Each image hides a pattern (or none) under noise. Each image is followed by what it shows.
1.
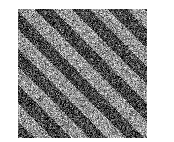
diagonal stripes
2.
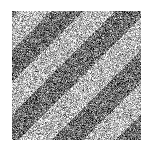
diagonal stripes
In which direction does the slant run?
bottom left to top right
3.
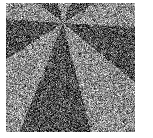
spokes from one point
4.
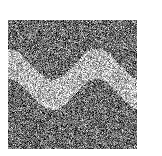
a wavy band
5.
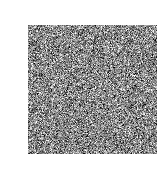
only noise
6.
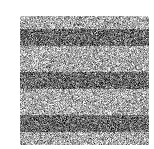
horizontal stripes
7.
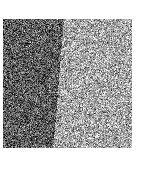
a sharp edge
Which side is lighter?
right
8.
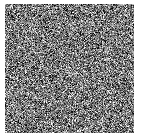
only noise
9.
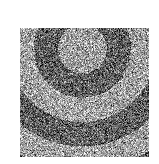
rings round one point
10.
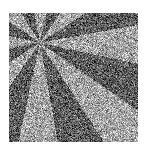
spokes from one point
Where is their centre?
top left
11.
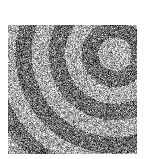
rings round one point
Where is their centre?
top right
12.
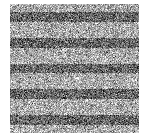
horizontal stripes
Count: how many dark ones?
5
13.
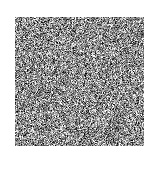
only noise
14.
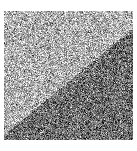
a sharp edge
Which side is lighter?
top left
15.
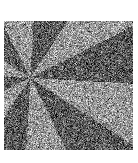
spokes from one point
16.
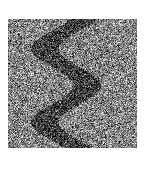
a wavy band
